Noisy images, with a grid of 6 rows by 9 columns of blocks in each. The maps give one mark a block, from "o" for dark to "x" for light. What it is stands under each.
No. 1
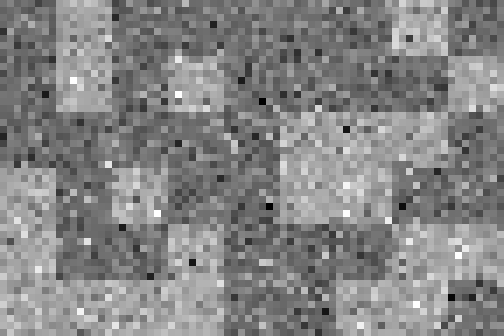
o x o o o o o x o
o x o x o o o o x
o o o o o x x x o
x o x o o x x o o
x o o x o o o x x
x x x x o o x x o
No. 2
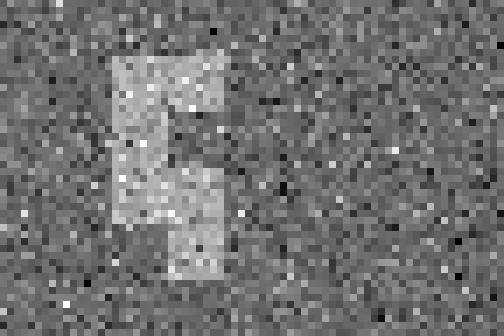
o o o o o o o o o
o o x x o o o o o
o o x o o o o o o
o o x x o o o o o
o o o x o o o o o
o o o o o o o o o
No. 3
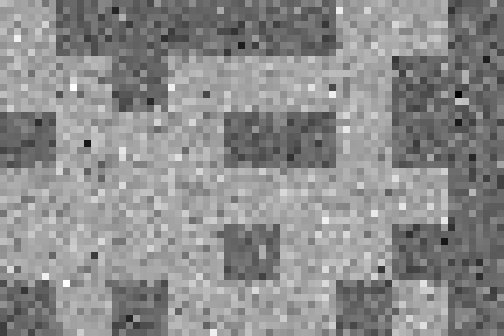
x o o o o o x x o
x x o x x x x o o
o x x x o o x o o
x x x x x x x x o
x x x x o x x o o
o x o x x x o x o
